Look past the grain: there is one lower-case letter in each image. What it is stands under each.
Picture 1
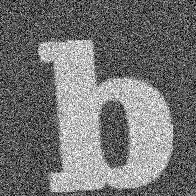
b
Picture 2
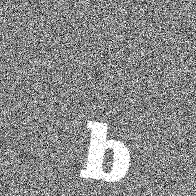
b
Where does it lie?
bottom middle
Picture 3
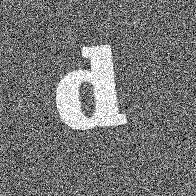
d
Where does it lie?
centre
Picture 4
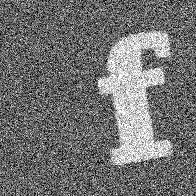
f
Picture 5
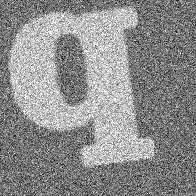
q
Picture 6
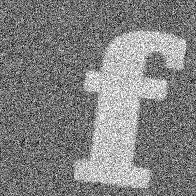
f
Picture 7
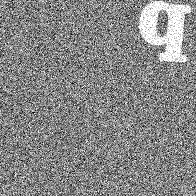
q
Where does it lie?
top right
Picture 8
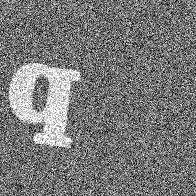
q
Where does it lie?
middle left
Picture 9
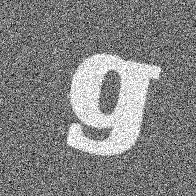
g
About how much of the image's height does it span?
half
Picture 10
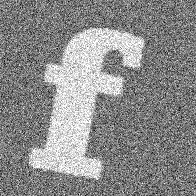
f
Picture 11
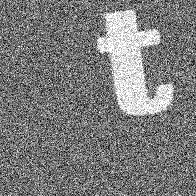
t
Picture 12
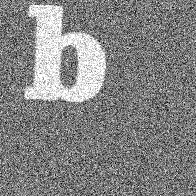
b
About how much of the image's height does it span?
half
